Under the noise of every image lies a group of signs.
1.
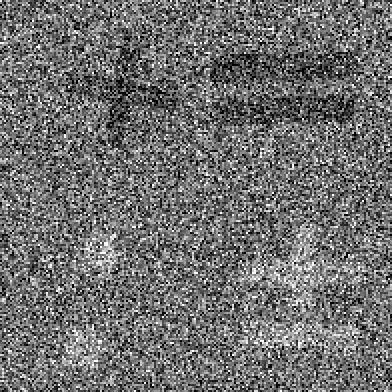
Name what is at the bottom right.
plus-minus sign
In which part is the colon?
bottom left
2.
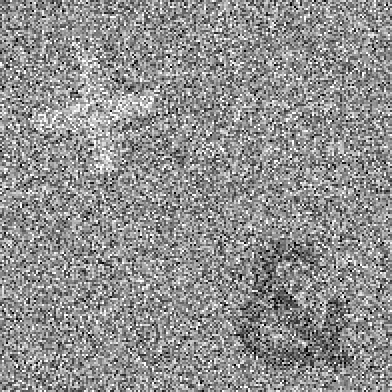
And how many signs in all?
2
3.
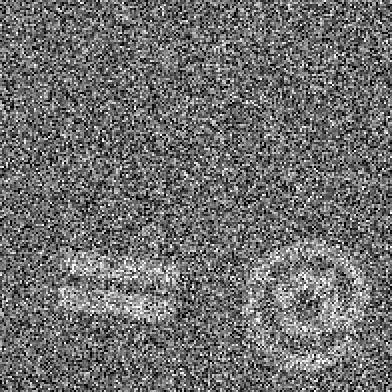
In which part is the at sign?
bottom right
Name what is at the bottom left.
equals sign
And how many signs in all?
2
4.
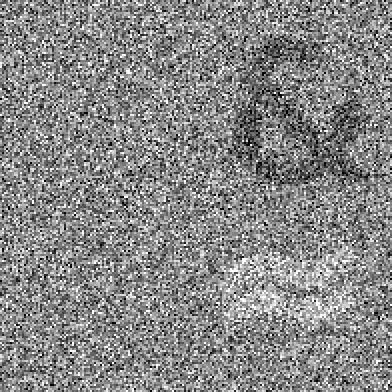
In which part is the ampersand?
top right
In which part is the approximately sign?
bottom right
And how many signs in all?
2
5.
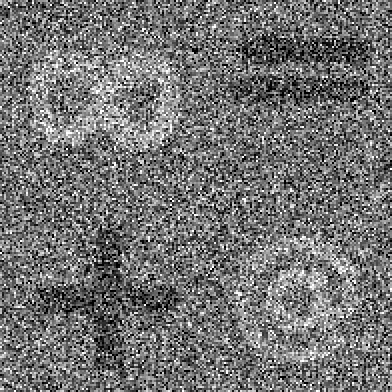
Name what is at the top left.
infinity sign
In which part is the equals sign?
top right
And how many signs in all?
4
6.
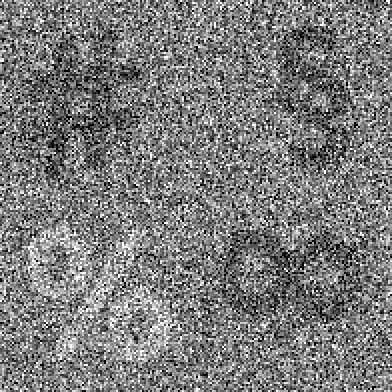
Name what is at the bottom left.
percent sign
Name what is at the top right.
section sign
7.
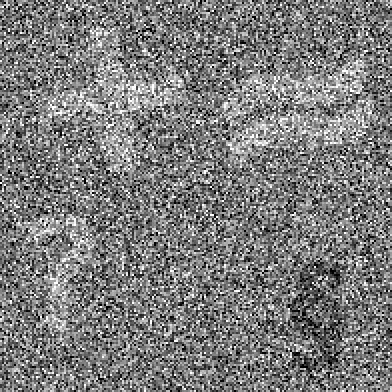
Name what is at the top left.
plus sign
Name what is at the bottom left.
question mark
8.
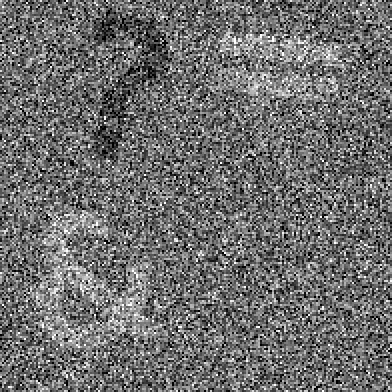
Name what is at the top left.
question mark
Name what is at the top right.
equals sign
